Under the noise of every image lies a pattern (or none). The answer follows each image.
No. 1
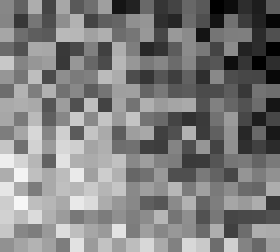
a smooth slope
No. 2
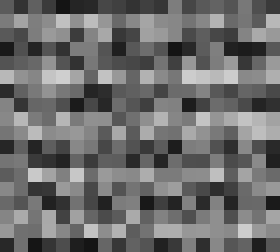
horizontal stripes
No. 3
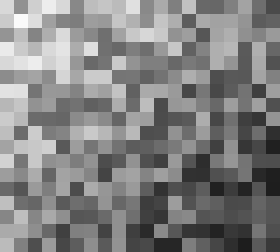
a smooth slope
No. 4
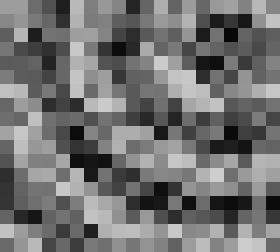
rings round one point
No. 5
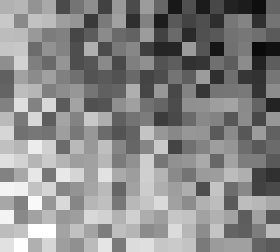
a smooth slope
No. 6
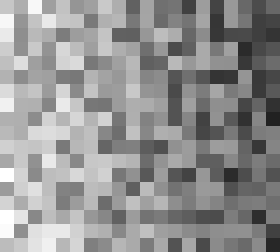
a smooth slope
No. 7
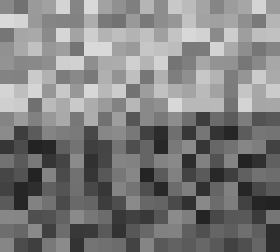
a sharp edge
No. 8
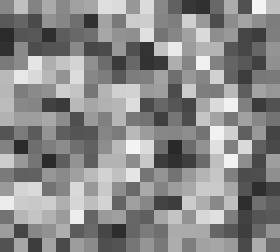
rings round one point
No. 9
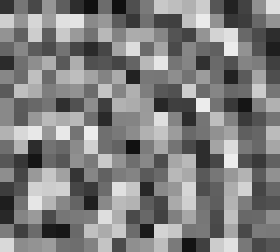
rings round one point
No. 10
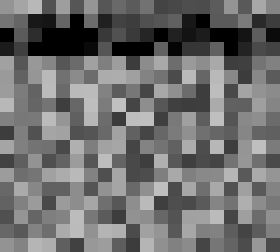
one horizontal stripe
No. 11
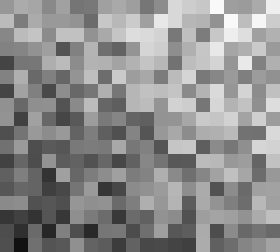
a smooth slope
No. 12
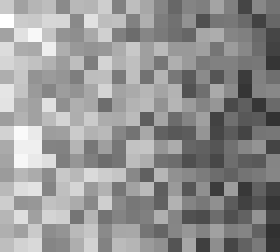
a smooth slope
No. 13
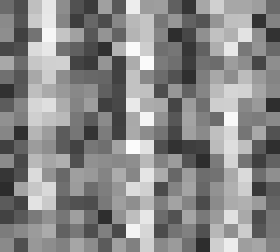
vertical stripes
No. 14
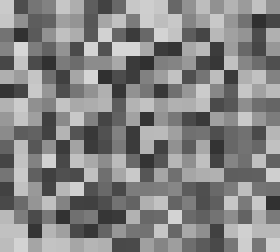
only noise
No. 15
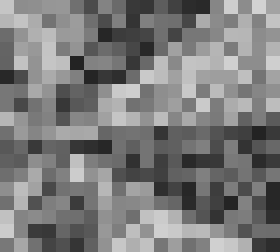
spokes from one point
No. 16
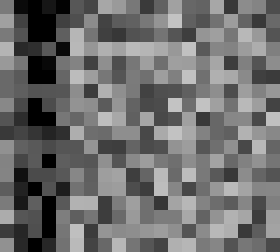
one vertical stripe
